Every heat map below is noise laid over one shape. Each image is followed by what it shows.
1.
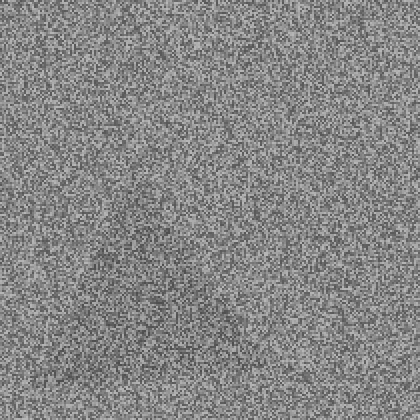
dark triangle
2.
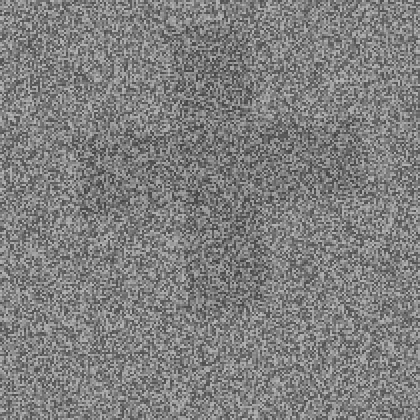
dark cross
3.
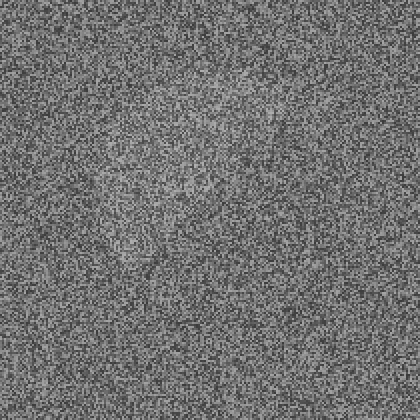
light half disc
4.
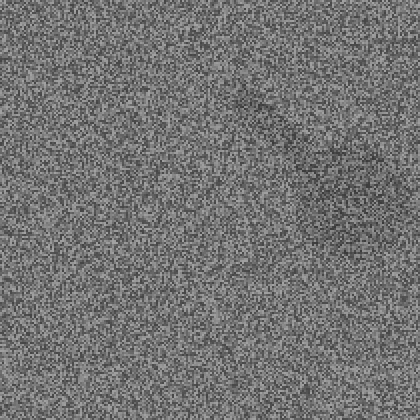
dark lollipop
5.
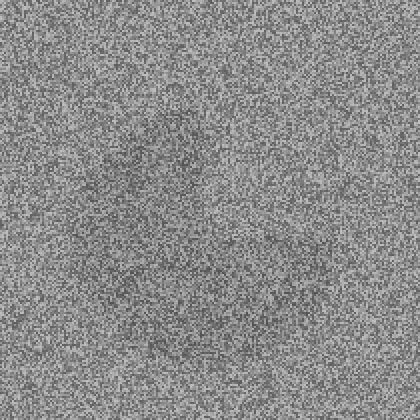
dark disc with a wedge cut out
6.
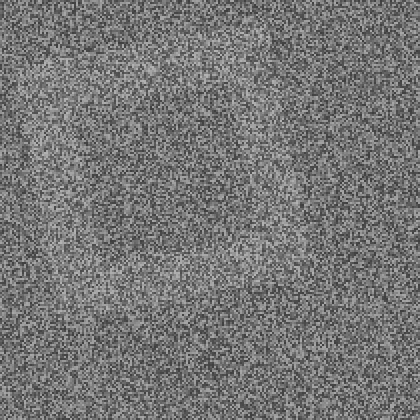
light square frame
